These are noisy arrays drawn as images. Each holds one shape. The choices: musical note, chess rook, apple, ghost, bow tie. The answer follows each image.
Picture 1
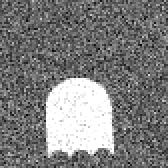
light ghost
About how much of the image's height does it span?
half
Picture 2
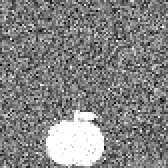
light apple, bottom middle
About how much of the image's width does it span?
a third
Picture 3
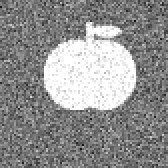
light apple
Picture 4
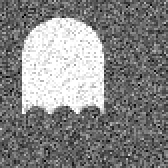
light ghost
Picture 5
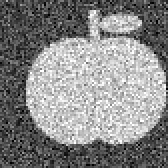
light apple
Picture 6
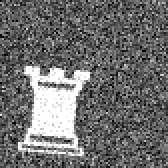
light chess rook
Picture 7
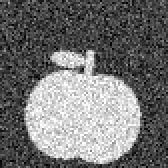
light apple
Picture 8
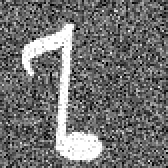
light musical note
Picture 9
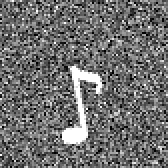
light musical note
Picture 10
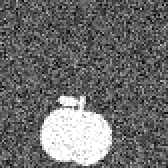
light apple, bottom middle
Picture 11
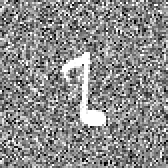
light musical note, centre
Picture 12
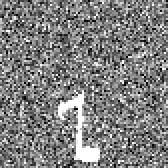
light musical note, bottom middle
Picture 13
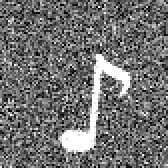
light musical note
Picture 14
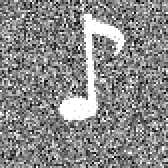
light musical note
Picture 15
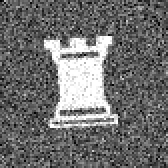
light chess rook
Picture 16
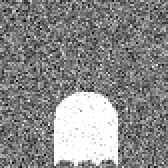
light ghost, bottom middle
